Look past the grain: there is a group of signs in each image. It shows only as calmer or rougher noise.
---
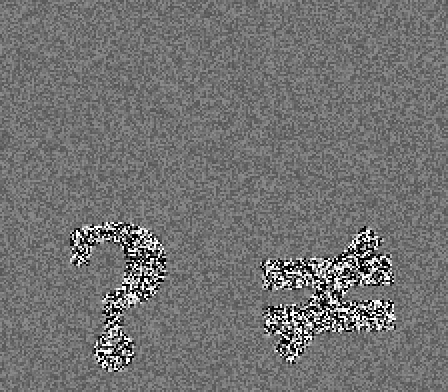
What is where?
bottom left: rough question mark; bottom right: rough not-equal sign
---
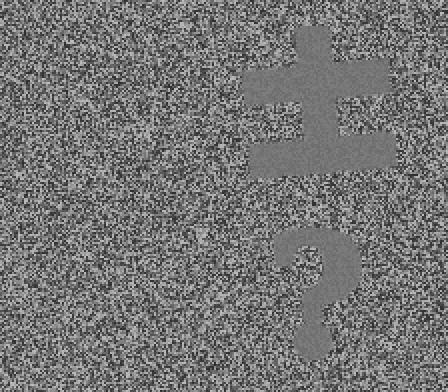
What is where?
top right: calm plus-minus sign; bottom right: calm question mark
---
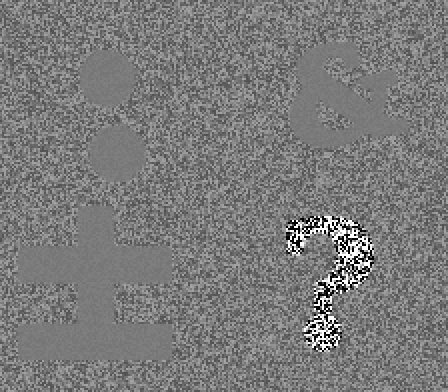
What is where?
top left: calm colon; top right: calm ampersand; bottom left: calm plus-minus sign; bottom right: rough question mark
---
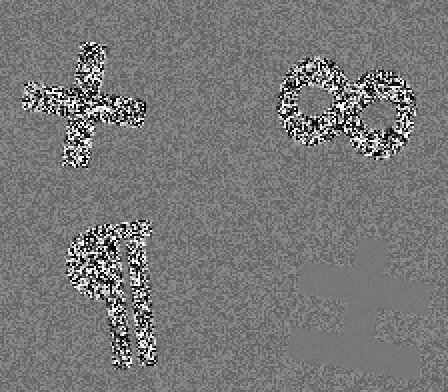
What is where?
top left: rough plus sign; top right: rough infinity sign; bottom left: rough pilcrow; bottom right: calm plus-minus sign
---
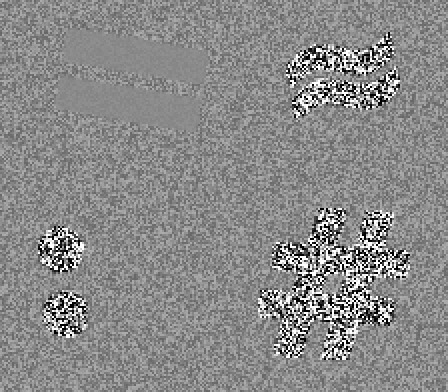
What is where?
top left: calm equals sign; top right: rough approximately sign; bottom left: rough colon; bottom right: rough hash sign
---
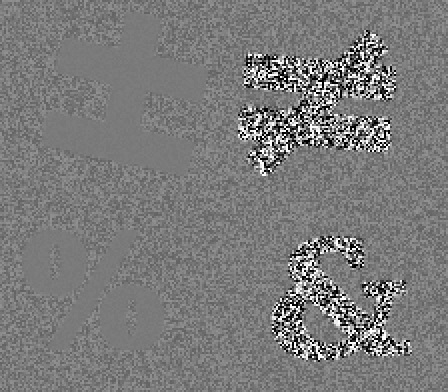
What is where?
top left: calm plus-minus sign; top right: rough not-equal sign; bottom left: calm percent sign; bottom right: rough ampersand
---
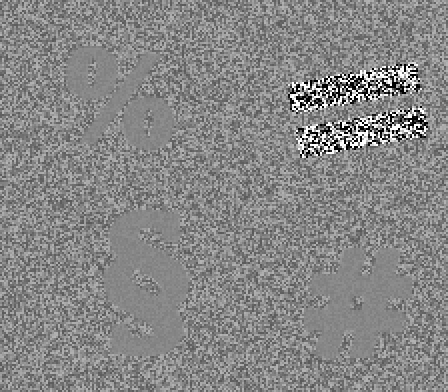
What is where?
top left: calm percent sign; top right: rough equals sign; bottom left: calm section sign; bottom right: calm hash sign
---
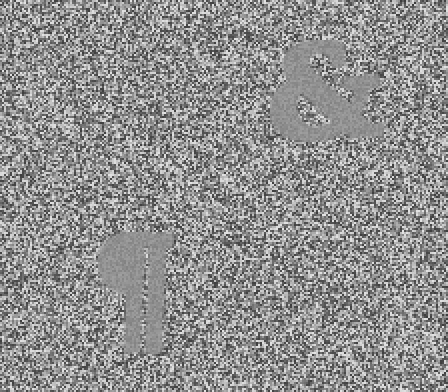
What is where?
top right: calm ampersand; bottom left: calm pilcrow
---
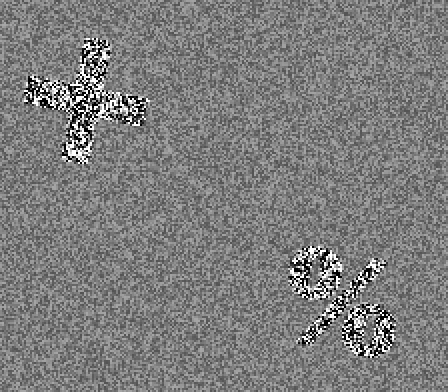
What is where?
top left: rough plus sign; bottom right: rough percent sign
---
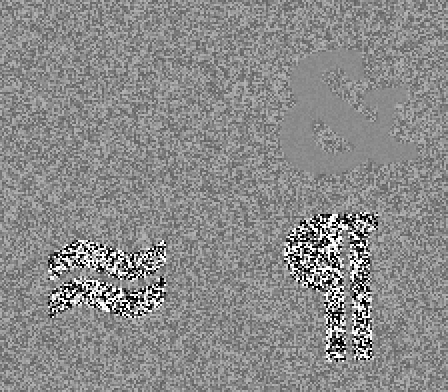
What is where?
top right: calm ampersand; bottom left: rough approximately sign; bottom right: rough pilcrow
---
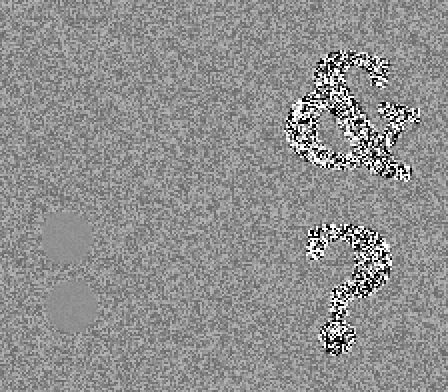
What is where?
top right: rough ampersand; bottom left: calm colon; bottom right: rough question mark
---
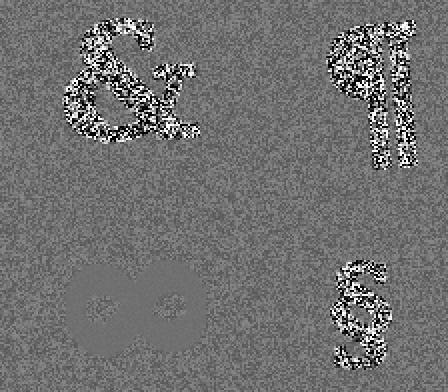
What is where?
top left: rough ampersand; top right: rough pilcrow; bottom left: calm infinity sign; bottom right: rough section sign
